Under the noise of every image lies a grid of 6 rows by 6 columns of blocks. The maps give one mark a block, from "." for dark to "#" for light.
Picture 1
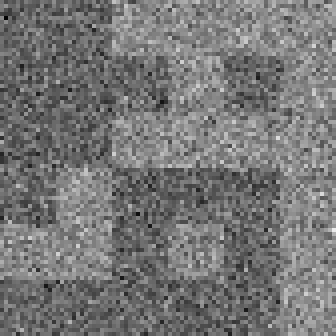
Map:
..####
...#.#
..####
.#...#
##.#.#
.....#
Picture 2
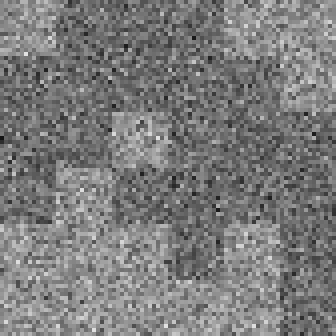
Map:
#...##
.....#
..#...
.#....
###.#.
#####.
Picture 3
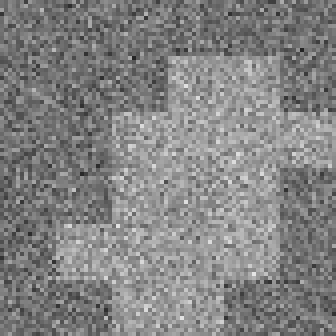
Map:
......
...##.
..####
..###.
.####.
..##..
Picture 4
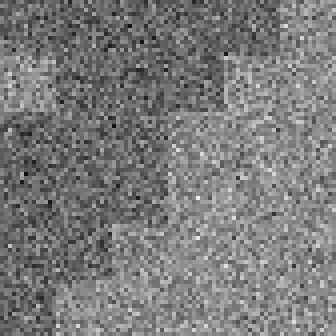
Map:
.....#
#...##
...###
...###
..####
.#####
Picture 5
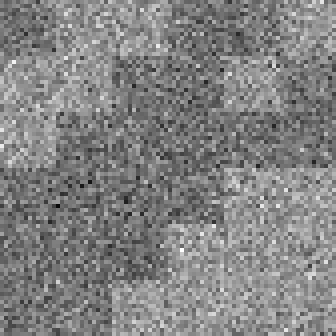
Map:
.##..#
##..#.
#.....
....##
...###
..####
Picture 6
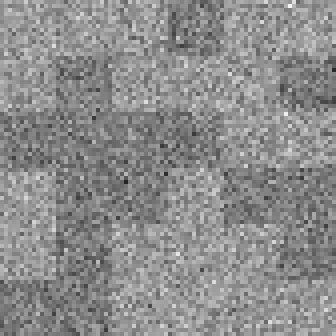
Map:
###.##
#.###.
....##
#..#..
#.###.
..####
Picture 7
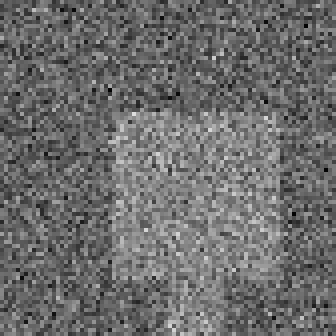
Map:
......
......
..###.
..###.
..###.
...#..
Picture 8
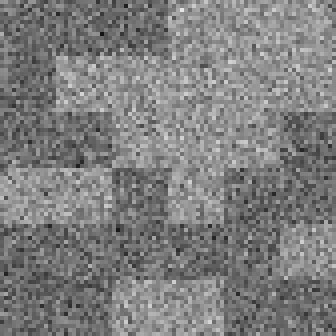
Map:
...###
.#####
..###.
##.#..
.....#
..##..
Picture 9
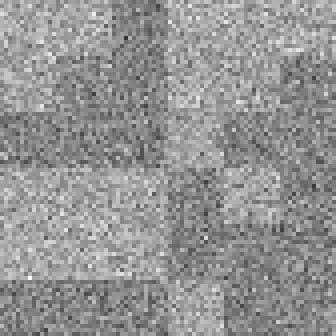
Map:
##.###
#..##.
...#..
###.#.
###...
...#..
